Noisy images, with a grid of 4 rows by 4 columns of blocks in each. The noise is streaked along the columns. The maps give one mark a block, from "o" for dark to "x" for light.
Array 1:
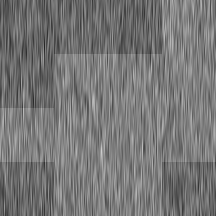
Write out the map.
o o o x
o x x x
x x x x
o x x o
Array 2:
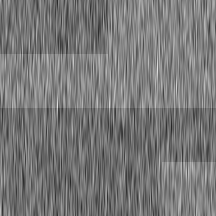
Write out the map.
o o x x
x x x x
o o o o
o o o x
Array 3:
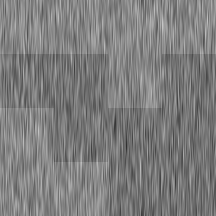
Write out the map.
x x x x
o o x o
x o o o
x x o o
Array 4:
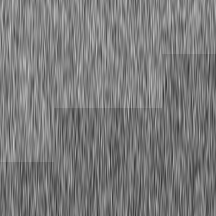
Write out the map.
x x x x
x x x o
x o o o
o o o o
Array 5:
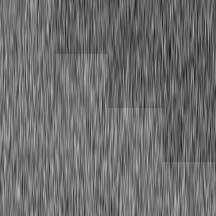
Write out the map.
x o o o
x x o o
x x x o
x x x x
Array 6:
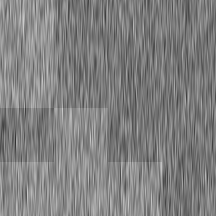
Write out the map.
x o o o
x o o o
o x o o
x x x o
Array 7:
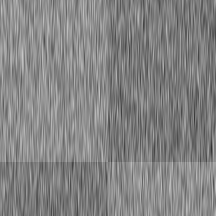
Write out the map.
x x o o
x x o o
x x o o
o o x x
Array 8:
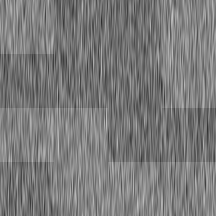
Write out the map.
x o o x
o o o x
x x o o
o x x x
